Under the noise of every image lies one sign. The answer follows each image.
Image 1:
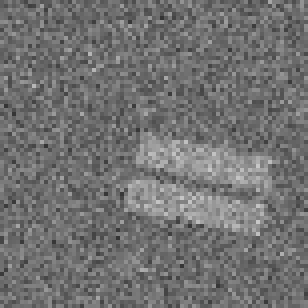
equals sign
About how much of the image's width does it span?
half
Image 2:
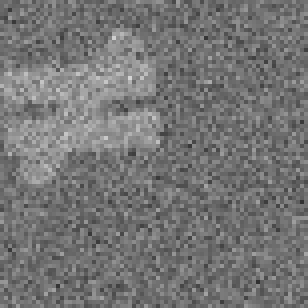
not-equal sign
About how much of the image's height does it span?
half
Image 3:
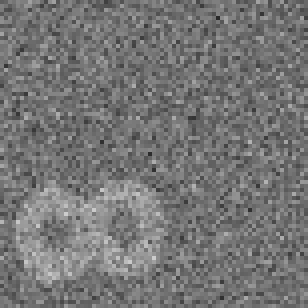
infinity sign
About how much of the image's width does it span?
half
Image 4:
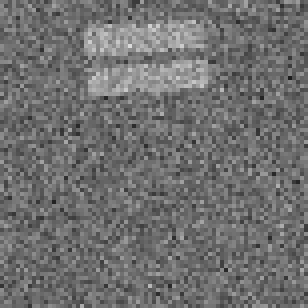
equals sign
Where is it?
top middle
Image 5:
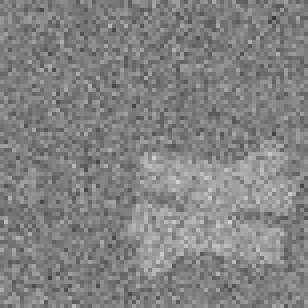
not-equal sign
